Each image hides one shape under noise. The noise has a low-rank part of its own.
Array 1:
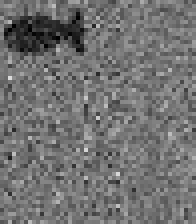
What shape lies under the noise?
fish
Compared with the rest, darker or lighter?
darker
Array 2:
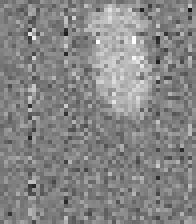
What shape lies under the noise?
footprint
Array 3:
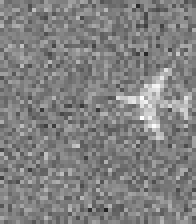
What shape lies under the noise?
airplane
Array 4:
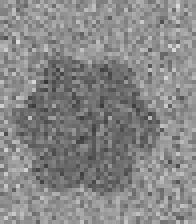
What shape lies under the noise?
flower
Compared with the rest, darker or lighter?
darker
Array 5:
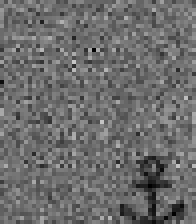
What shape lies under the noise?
anchor
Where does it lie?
bottom right
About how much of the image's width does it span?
a third
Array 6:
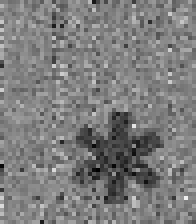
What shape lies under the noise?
asterisk
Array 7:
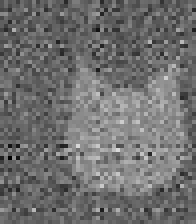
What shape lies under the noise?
cat's head
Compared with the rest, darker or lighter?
lighter
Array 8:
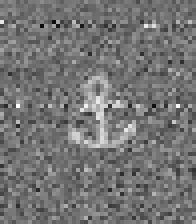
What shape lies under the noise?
anchor
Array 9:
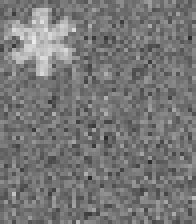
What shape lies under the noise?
asterisk
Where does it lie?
top left
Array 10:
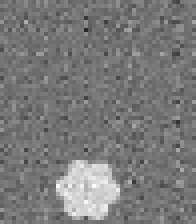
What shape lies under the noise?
flower
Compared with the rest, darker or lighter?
lighter
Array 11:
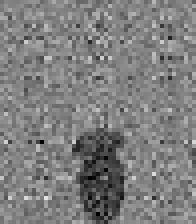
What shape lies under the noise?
footprint
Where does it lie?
bottom middle
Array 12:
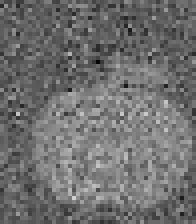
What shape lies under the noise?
apple
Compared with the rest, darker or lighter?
lighter
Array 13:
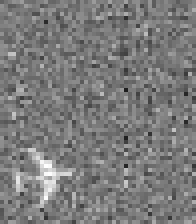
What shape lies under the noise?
airplane
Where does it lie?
bottom left
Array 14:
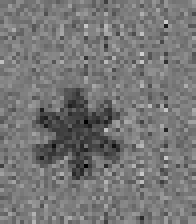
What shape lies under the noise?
asterisk
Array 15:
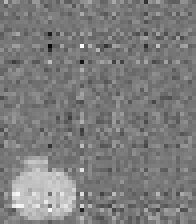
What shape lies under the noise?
apple
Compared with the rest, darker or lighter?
lighter
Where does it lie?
bottom left
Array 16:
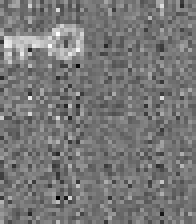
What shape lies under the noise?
key
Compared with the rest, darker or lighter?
lighter
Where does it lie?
top left
